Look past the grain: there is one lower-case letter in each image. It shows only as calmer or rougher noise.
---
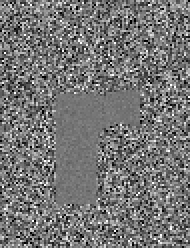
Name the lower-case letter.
r
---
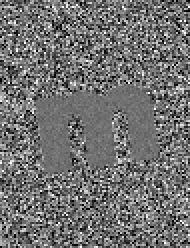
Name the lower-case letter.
m
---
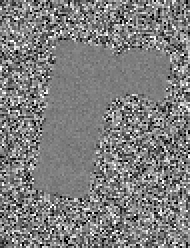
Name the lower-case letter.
r
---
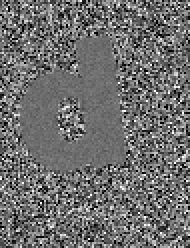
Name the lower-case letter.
d
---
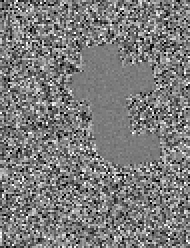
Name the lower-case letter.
t
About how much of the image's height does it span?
half
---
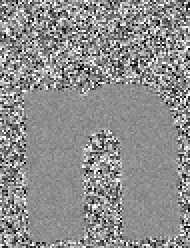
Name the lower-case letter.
n
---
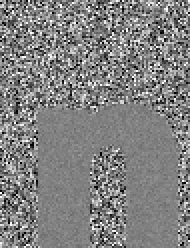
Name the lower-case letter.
n
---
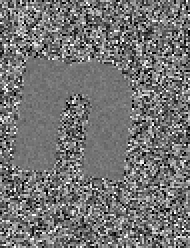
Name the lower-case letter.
n
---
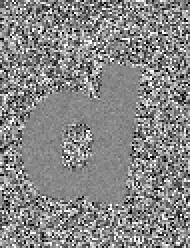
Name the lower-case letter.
d
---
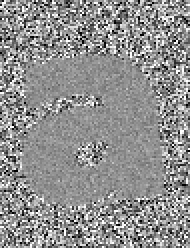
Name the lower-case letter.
a
